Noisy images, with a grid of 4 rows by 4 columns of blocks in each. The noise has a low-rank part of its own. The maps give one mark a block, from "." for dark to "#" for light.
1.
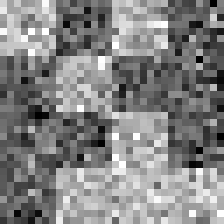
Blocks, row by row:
#.#.
.#..
..#.
.###
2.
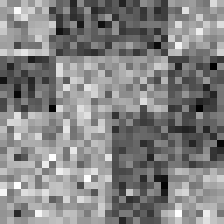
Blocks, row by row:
#..#
.##.
##..
##.#
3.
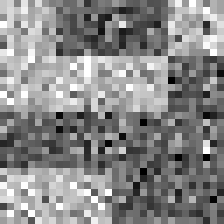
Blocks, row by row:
#..#
###.
....
##..
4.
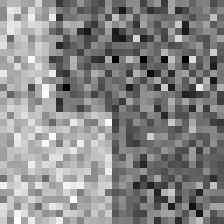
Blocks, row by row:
#...
#...
##..
##..
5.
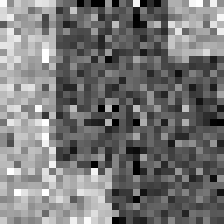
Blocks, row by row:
#..#
#...
#...
##..
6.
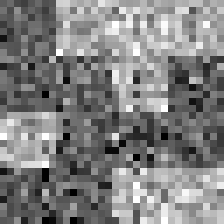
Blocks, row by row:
.###
..#.
#...
..##
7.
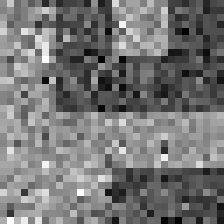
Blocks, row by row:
#.#.
#...
####
##..
